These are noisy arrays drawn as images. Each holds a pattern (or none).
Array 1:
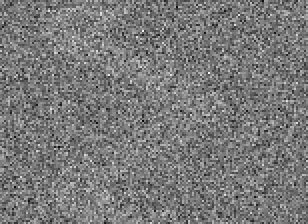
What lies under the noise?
a wavy band
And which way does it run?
top to bottom
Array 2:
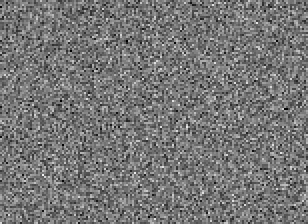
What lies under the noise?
only noise
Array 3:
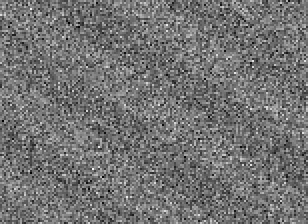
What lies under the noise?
diagonal stripes
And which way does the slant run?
top left to bottom right
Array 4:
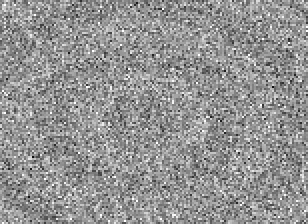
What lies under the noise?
rings round one point
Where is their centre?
centre
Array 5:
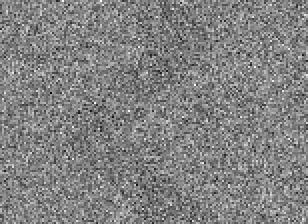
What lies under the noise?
a wavy band
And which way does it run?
top to bottom
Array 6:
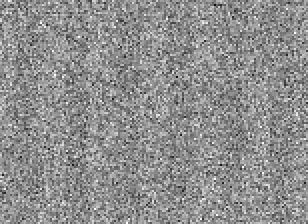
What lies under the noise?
vertical stripes
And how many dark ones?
6
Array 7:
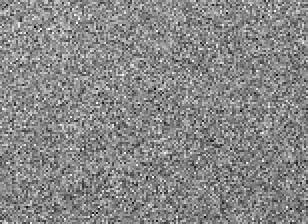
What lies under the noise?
a smooth slope
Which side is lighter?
top left
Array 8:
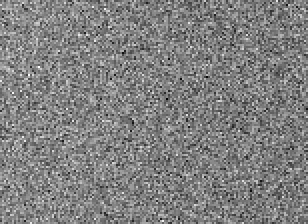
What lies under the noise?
a smooth slope
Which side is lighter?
left
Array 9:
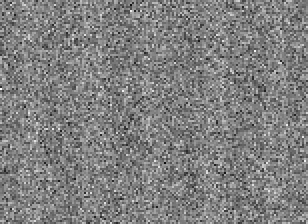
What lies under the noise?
vertical stripes
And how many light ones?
5
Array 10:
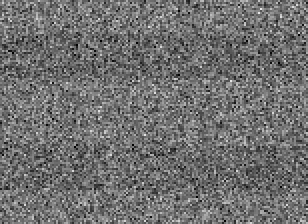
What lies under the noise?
horizontal stripes
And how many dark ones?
2
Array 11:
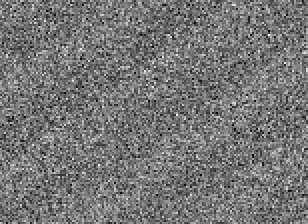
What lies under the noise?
diagonal stripes
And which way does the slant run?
bottom left to top right
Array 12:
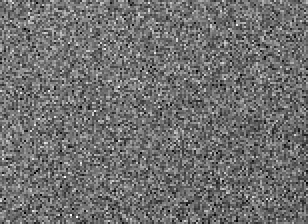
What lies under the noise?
a smooth slope
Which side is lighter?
top left
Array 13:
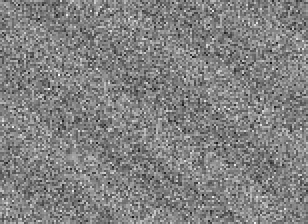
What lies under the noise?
diagonal stripes
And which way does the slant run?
top left to bottom right
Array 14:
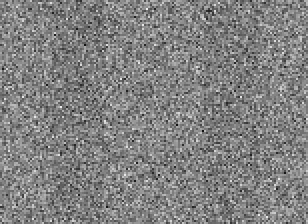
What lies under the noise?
vertical stripes
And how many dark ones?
2
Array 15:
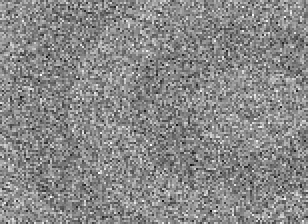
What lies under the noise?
rings round one point
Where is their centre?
middle right
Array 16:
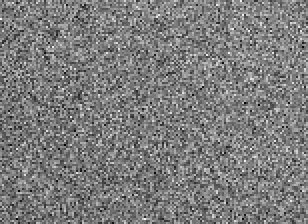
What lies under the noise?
a smooth slope
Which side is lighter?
top right
